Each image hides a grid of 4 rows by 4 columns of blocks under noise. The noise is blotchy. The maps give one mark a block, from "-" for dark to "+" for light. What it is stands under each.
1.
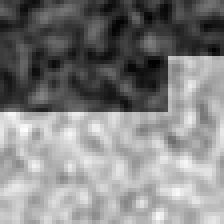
- - - -
- - - +
+ + + +
+ + + +
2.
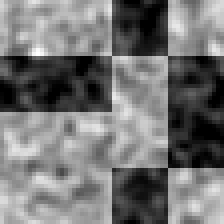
+ + - +
- - + -
+ + + -
+ + - +
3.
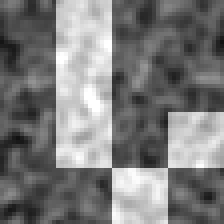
- + - -
- + - -
- + - +
- - + -
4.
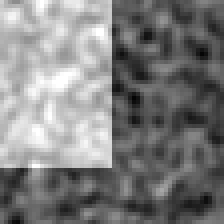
+ + - -
+ + - -
+ + - -
- - - -
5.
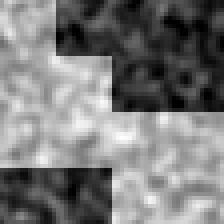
+ - - -
+ + - -
+ + + +
- - + +
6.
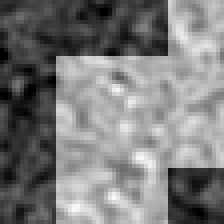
- - - +
- + + +
- + + +
- + + -
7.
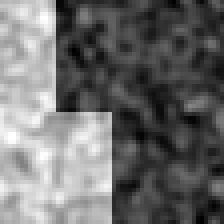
+ - - -
+ - - -
+ + - -
+ + - -
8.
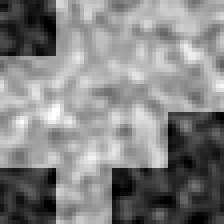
- + + +
+ + + +
+ + + -
- + - -
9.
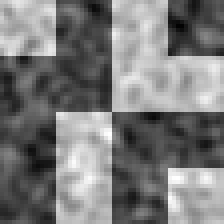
+ - + -
- - + +
- + - -
- + - +
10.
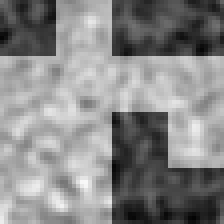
- + - -
+ + + +
+ + - +
+ + - -
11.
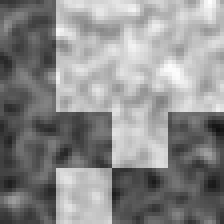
- + + +
- + + +
- - + -
- + - -
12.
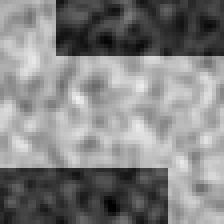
+ - - -
+ + + +
+ + + +
- - - +
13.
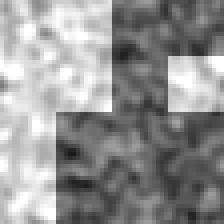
+ + - -
+ + - +
+ - - -
+ - - -
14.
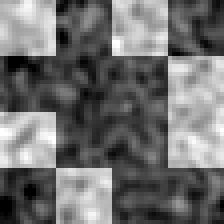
+ - + -
- - - +
+ - - +
- + - -
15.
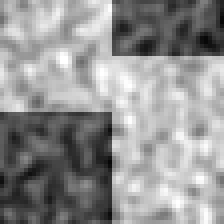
+ + - -
+ + + +
- - + +
- - + +
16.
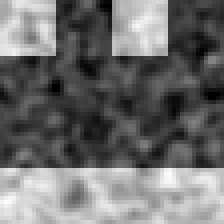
+ - + -
- - - -
- - - -
+ + + +
